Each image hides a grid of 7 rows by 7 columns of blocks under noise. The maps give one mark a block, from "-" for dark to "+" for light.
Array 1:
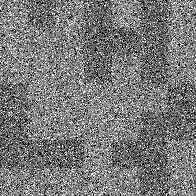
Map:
+-+-+-+
+++---+
+++-+-+
-+++++-
-++++--
---+--+
+++++-+
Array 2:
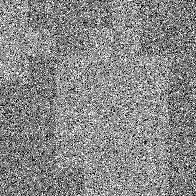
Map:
+---+--
++-++--
+-++++-
--++++-
--++++-
--++++-
---+++-
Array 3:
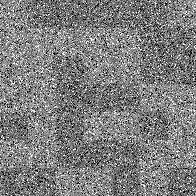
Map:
+-----+
+++++--
++-++--
++---++
-+-++-+
++---++
--++-+-
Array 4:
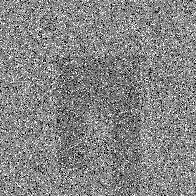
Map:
+++++++
+++++++
++---++
++---++
++-+-++
++-+-++
++++-++
